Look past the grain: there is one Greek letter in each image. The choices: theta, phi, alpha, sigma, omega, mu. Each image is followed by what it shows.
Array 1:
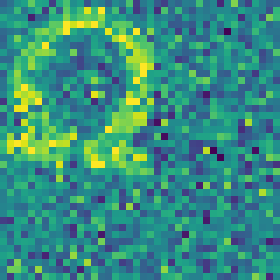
omega
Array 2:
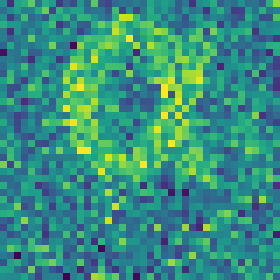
alpha
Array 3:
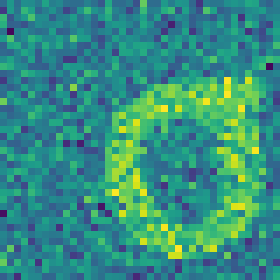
sigma
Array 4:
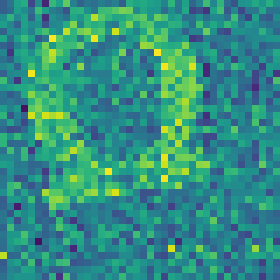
omega
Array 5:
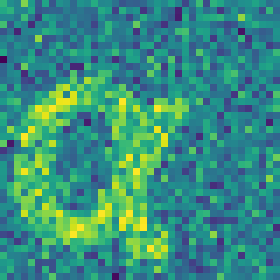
alpha
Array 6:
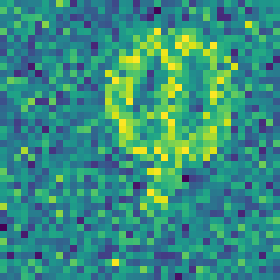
phi
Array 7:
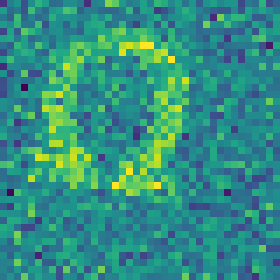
omega
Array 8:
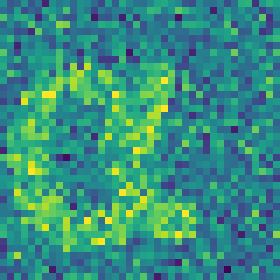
alpha
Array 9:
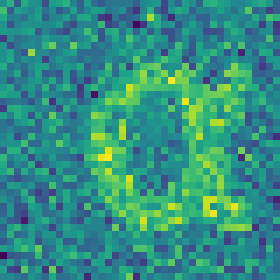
alpha
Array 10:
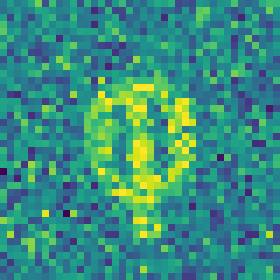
phi
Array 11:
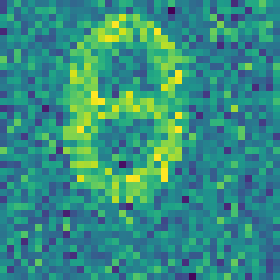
theta
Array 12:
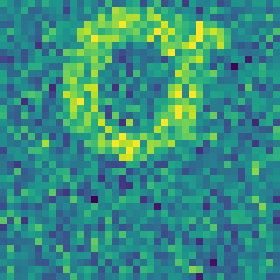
sigma
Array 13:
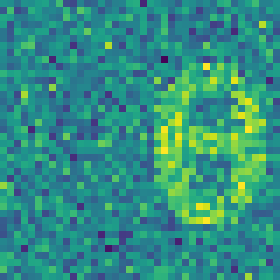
theta
